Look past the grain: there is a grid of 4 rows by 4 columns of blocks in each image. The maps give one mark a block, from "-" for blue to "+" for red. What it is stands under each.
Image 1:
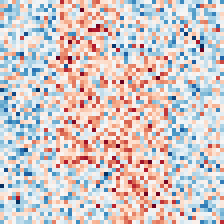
- + - -
- + + -
- + + -
- - + -
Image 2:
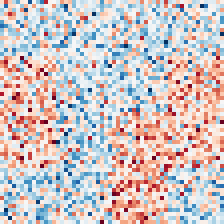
- - - -
+ - - +
+ - + +
- - + -
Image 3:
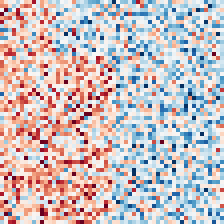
+ - - -
+ + - -
+ + - -
+ + - -
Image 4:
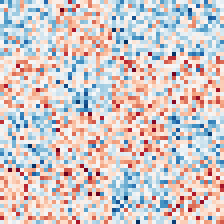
- + - -
+ - + +
- + + -
+ + - +
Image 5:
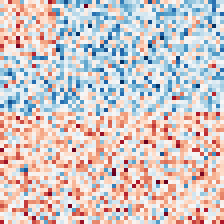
+ - - -
- - - -
+ + + +
+ + + +
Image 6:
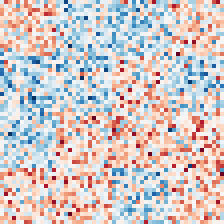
+ - - +
- - + -
- + + +
+ + - +
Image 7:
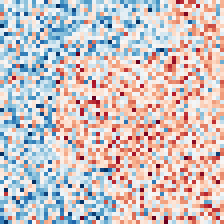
- - - +
- + + +
- + + +
- - + +
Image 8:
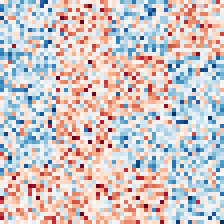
- + - +
- + + -
- + - -
+ + + -
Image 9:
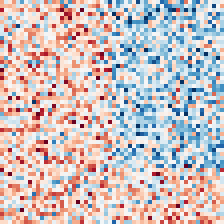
+ + - -
+ + - -
+ + - -
+ + + +
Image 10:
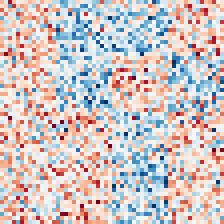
+ - - +
+ - + -
+ + - +
+ + - +
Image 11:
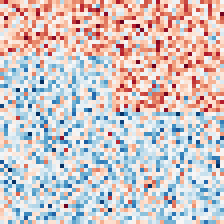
+ + + +
- - + +
- - - -
- - - -
